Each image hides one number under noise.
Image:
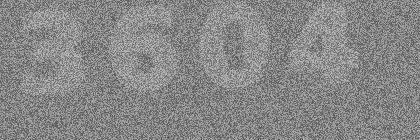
3604
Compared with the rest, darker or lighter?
lighter
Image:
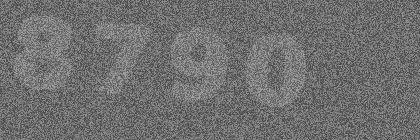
8790
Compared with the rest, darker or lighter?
lighter
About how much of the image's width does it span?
two thirds
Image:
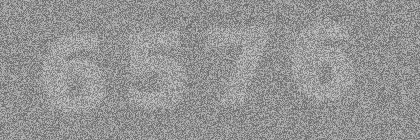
6576
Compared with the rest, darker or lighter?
lighter
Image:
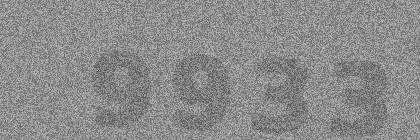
9933
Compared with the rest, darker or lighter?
darker
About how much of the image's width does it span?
two thirds
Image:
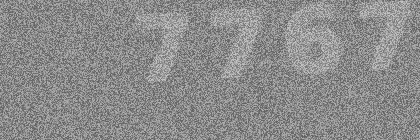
7767
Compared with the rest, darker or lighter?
lighter
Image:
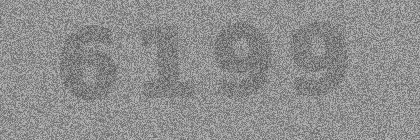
6199
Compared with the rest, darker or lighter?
darker
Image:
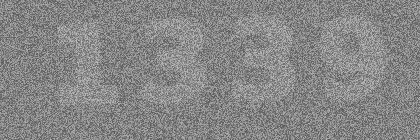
1339
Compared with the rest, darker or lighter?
lighter
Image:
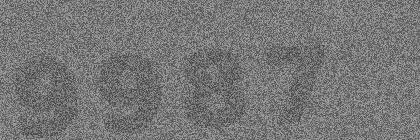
9987
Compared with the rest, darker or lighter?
darker
